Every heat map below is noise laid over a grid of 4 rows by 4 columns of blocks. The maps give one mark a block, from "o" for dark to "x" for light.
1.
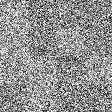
x o o o
x o x o
x x o x
o x o o
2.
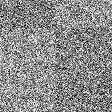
o o x x
x x o o
x x o o
x x o o
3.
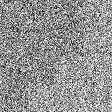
o o o x
o o o x
o o x x
o x x x
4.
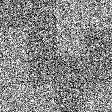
o o x x
x o x o
x o o o
x x o x
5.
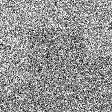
x x x x
x o o x
x o o o
o o o o
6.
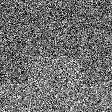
o o o o
o o o o
o x x o
x x x x
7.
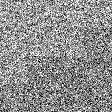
x x x x
x x x o
x o o o
o o o o
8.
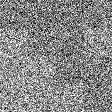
o o o o
x o o x
x x o o
x x x o
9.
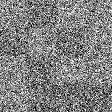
x o x x
o x o x
x o x x
x o o o
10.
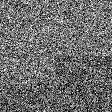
x x x x
x x x x
x x o o
o o o o
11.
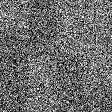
x o x x
o o x x
o x o x
o x o o
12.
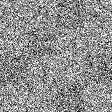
x x o x
x o x x
o x x o
x x o x
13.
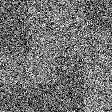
o x x o
o x x x
x x o x
o o o x
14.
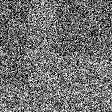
o x o o
o x o o
o x x x
x x x x
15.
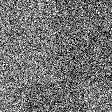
x x o o
x x o o
x x o o
x o o x
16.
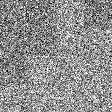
o o x o
o o x x
o x x x
x x x x
